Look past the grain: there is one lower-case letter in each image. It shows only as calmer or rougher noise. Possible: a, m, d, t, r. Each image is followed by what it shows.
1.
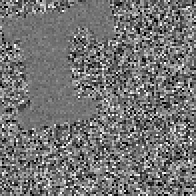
r
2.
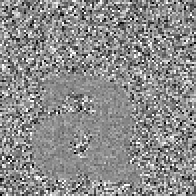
a
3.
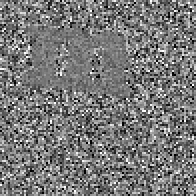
m
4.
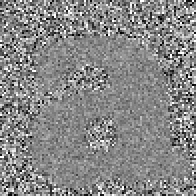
a
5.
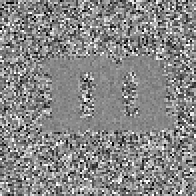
m
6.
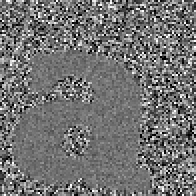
a
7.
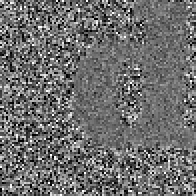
d
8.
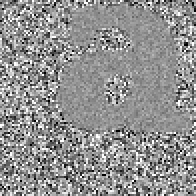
a
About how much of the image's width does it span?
two thirds
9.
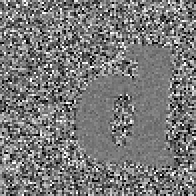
d
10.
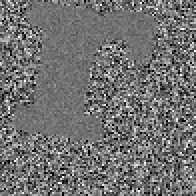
r
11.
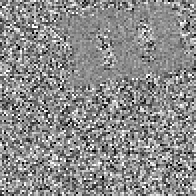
m
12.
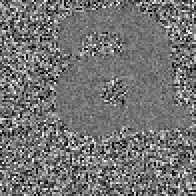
a
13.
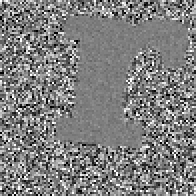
r
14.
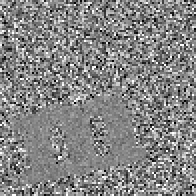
m
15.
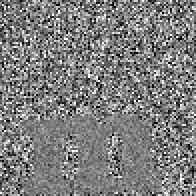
m
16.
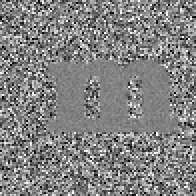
m
